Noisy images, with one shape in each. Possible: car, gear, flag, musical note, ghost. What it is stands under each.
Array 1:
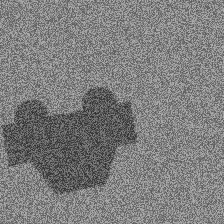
car
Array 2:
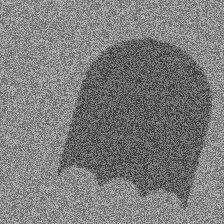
ghost
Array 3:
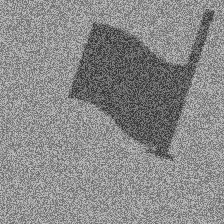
flag
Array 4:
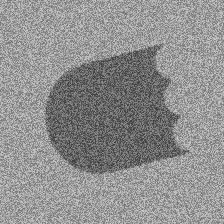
ghost
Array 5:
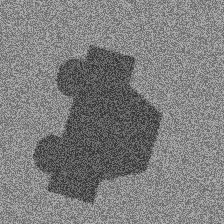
car
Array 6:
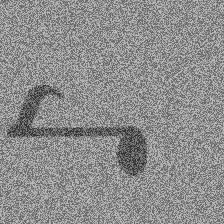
musical note
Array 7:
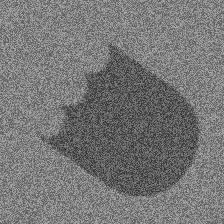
ghost
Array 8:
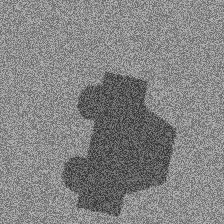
car
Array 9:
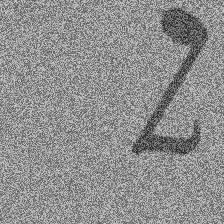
musical note
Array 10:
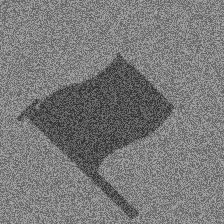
flag
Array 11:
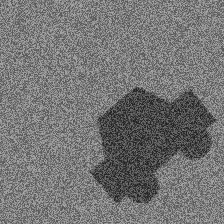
car
